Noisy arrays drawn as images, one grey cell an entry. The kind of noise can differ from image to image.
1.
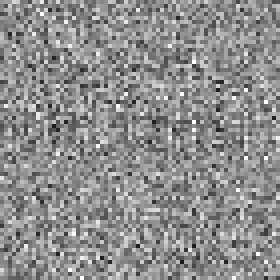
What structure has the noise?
low rank plus noise
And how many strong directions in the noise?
two
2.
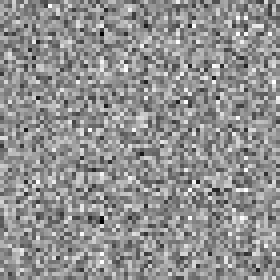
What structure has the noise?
low rank plus noise
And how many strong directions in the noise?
one
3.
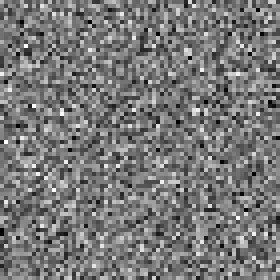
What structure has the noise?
independent entries
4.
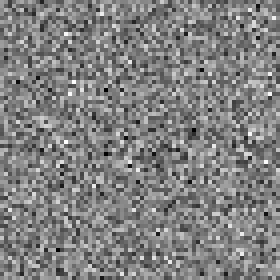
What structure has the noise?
independent entries
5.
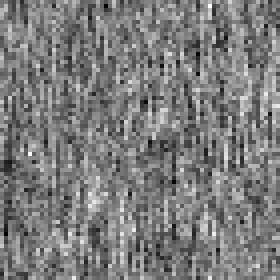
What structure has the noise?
streaked along the columns
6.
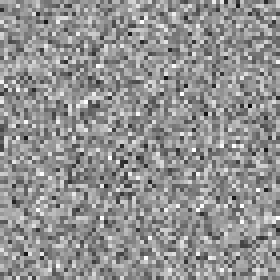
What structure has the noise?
independent entries
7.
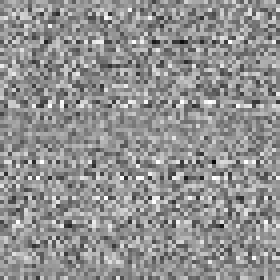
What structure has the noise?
rows of uneven size
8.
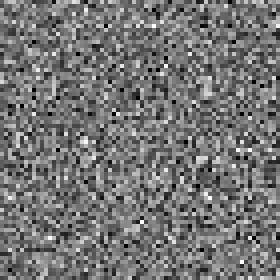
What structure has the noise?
low rank plus noise
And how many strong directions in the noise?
two
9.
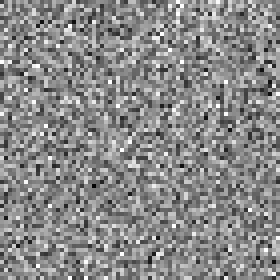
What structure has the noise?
independent entries
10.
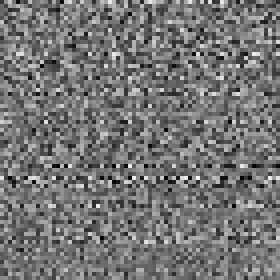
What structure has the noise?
rows of uneven size
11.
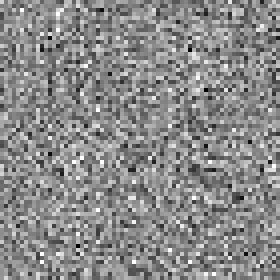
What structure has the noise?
low rank plus noise
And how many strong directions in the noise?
five to eight
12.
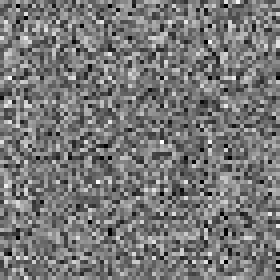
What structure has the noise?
low rank plus noise
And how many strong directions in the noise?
three or four
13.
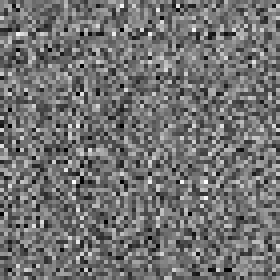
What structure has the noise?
low rank plus noise
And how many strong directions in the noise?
three or four
